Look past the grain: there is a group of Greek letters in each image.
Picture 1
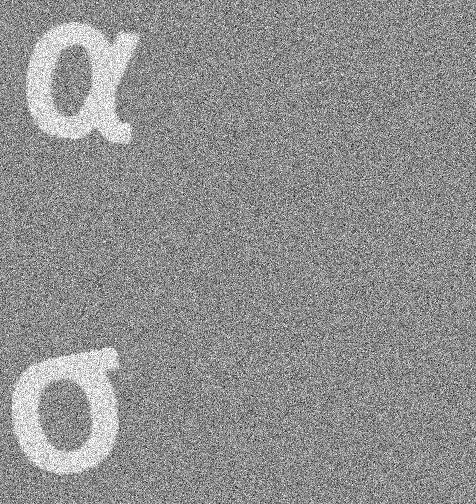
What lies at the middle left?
nothing
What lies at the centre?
nothing
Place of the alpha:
top left
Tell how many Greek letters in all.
2
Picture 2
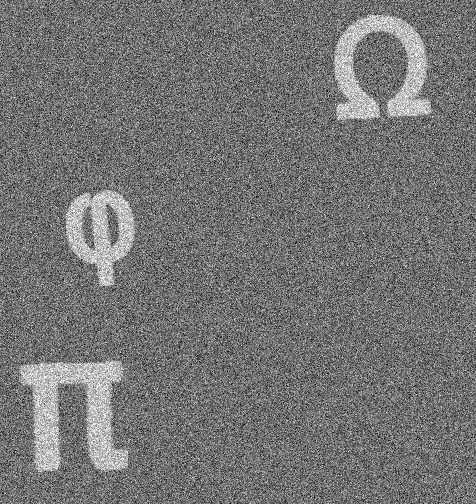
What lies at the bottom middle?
nothing
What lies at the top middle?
nothing
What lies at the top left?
nothing
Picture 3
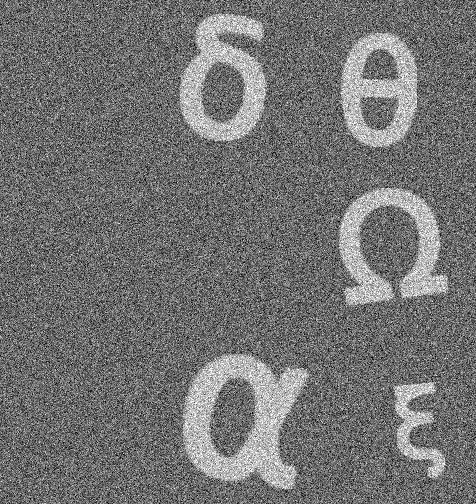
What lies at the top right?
theta
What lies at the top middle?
delta
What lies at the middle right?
omega
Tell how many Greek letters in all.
5
